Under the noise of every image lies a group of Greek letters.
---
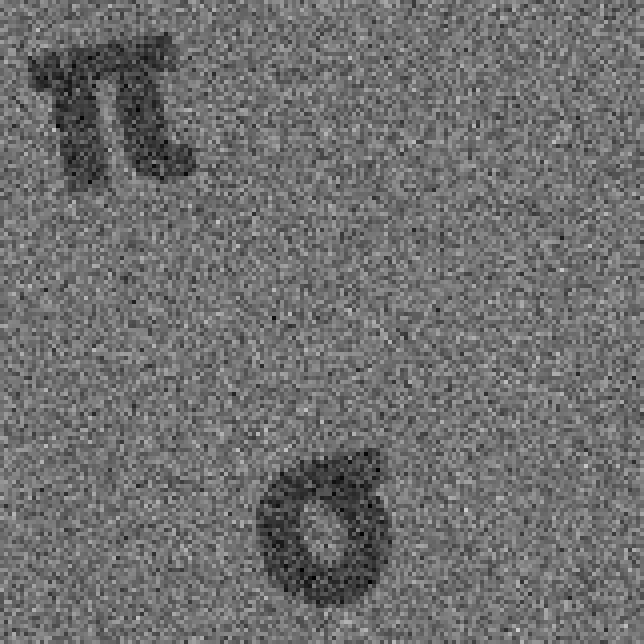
top left: pi; bottom middle: sigma
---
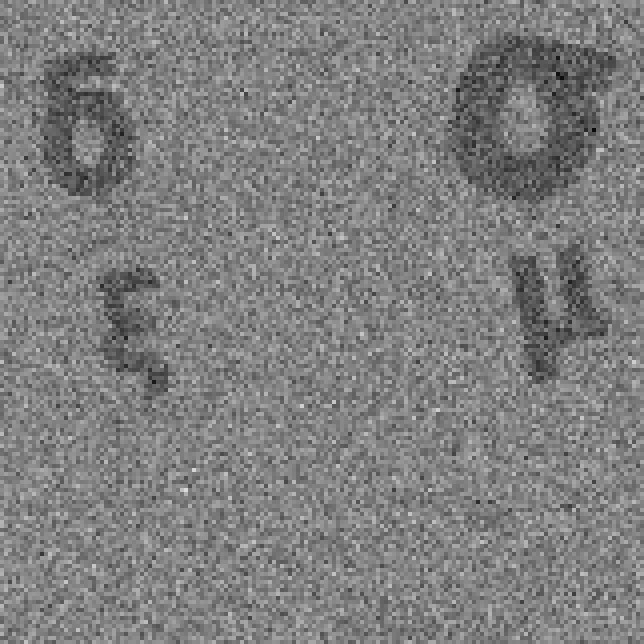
top left: delta; top right: sigma; middle left: xi; middle right: mu
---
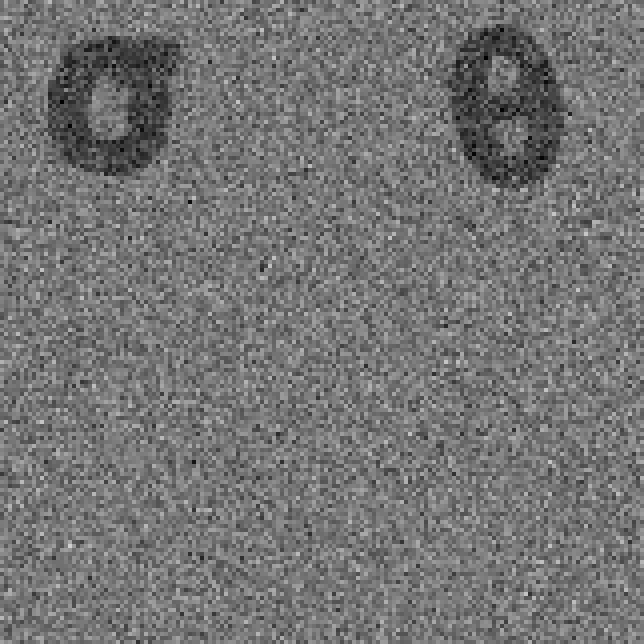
top left: sigma; top right: theta
